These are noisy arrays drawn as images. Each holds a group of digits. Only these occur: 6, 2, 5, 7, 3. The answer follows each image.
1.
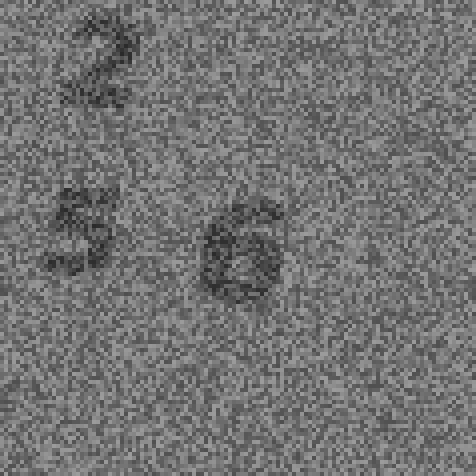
top left: 2; middle left: 5; centre: 6
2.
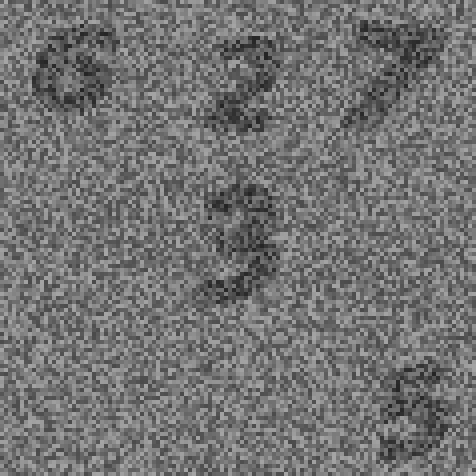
top left: 6; top middle: 2; top right: 7; centre: 3; bottom right: 5
